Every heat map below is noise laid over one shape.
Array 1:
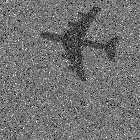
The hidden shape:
airplane
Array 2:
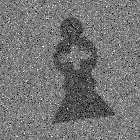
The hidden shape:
chess bishop
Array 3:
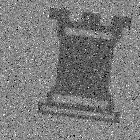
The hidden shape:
chess rook
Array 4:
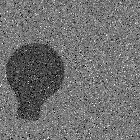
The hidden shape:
light bulb
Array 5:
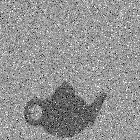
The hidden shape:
teapot
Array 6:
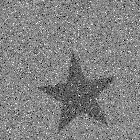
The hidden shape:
star
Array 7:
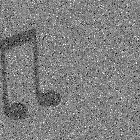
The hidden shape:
pair of musical notes
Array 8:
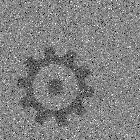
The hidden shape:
gear
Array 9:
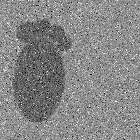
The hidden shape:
footprint
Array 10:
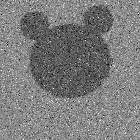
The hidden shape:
bear's head
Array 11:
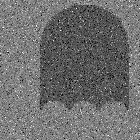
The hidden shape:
ghost
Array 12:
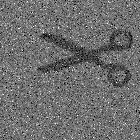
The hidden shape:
pair of scissors
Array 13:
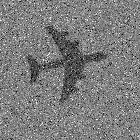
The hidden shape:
airplane
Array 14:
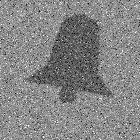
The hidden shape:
bell
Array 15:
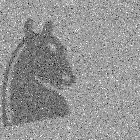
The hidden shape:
chess knight
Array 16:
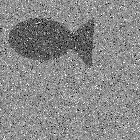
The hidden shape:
fish
